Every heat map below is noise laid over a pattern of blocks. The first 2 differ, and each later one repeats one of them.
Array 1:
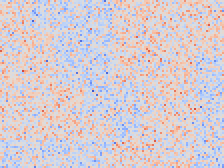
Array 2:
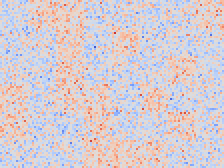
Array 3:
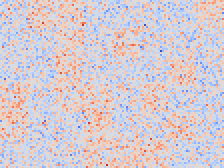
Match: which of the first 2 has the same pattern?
2
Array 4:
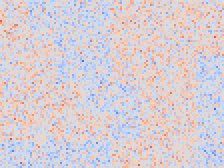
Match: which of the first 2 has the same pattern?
1
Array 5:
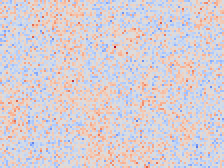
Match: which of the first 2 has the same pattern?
2
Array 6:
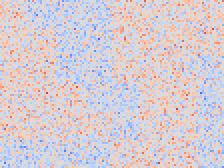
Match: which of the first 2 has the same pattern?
1
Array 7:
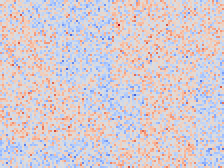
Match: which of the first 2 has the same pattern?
1
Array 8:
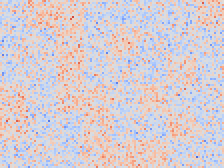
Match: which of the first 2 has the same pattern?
2
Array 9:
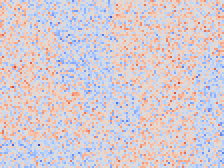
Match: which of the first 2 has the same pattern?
1
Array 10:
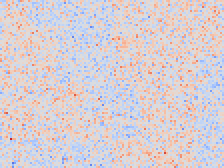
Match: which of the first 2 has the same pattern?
1
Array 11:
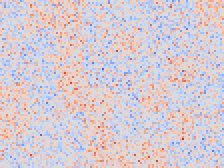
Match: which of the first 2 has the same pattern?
2
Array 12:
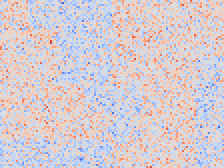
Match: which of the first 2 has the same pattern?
1
